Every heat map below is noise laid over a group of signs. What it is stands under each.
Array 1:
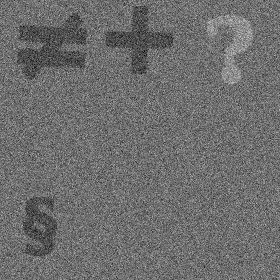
top left: dark not-equal sign; top middle: dark plus sign; top right: light question mark; bottom left: dark section sign
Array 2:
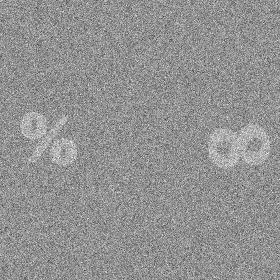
middle left: light percent sign; middle right: light infinity sign
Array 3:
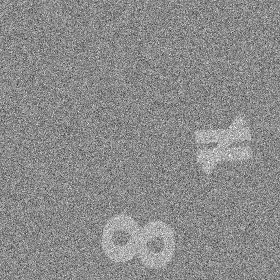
middle right: light not-equal sign; bottom middle: light infinity sign
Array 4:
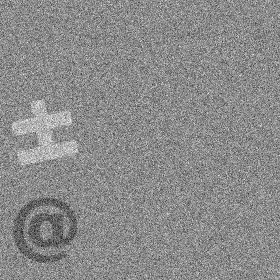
middle left: light plus-minus sign; bottom left: dark at sign
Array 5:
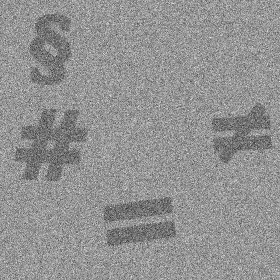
top left: dark section sign; middle left: dark hash sign; middle right: dark not-equal sign; bottom middle: dark equals sign
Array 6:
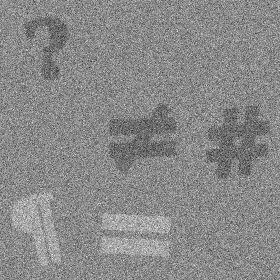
top left: dark question mark; centre: dark not-equal sign; middle right: dark hash sign; bottom left: light pilcrow; bottom middle: light equals sign
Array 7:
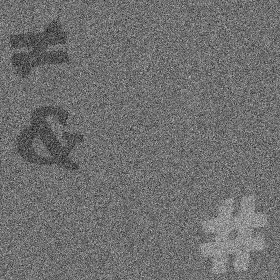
top left: dark not-equal sign; middle left: dark ampersand; bottom right: light hash sign
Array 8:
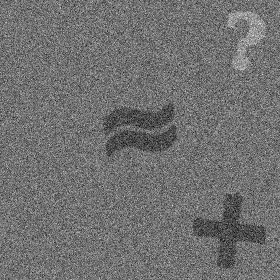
top right: light question mark; centre: dark approximately sign; bottom right: dark plus sign
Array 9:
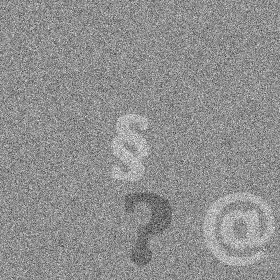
centre: light section sign; bottom middle: dark question mark; bottom right: light at sign
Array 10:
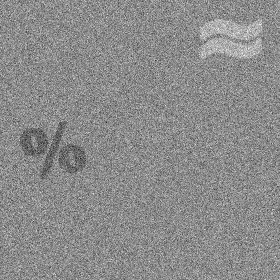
top right: light approximately sign; middle left: dark percent sign
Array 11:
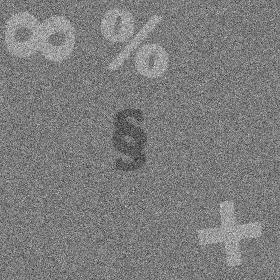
top left: light infinity sign; top middle: light percent sign; centre: dark section sign; bottom right: light plus sign
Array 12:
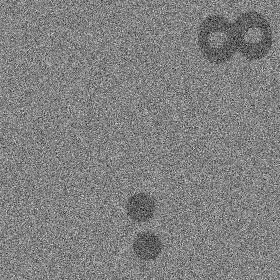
top right: dark infinity sign; bottom middle: dark colon
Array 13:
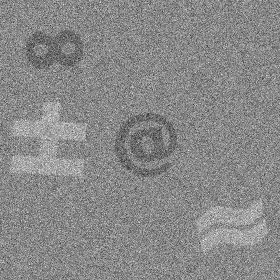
top left: dark infinity sign; middle left: light plus-minus sign; centre: dark at sign; bottom right: light approximately sign
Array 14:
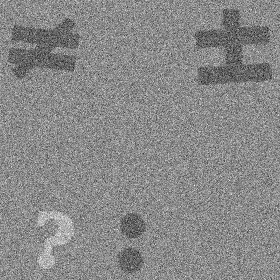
top left: dark not-equal sign; top right: dark plus-minus sign; bottom left: light question mark; bottom middle: dark colon
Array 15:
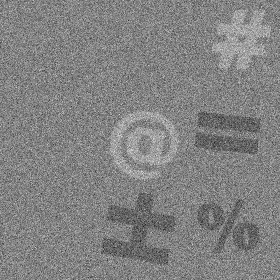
top right: light hash sign; centre: light at sign; middle right: dark equals sign; bottom middle: dark plus-minus sign; bottom right: dark percent sign
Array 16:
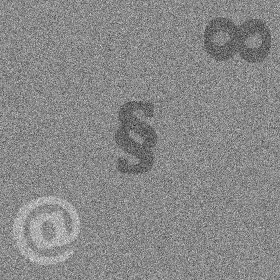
top right: dark infinity sign; centre: dark section sign; bottom left: light at sign
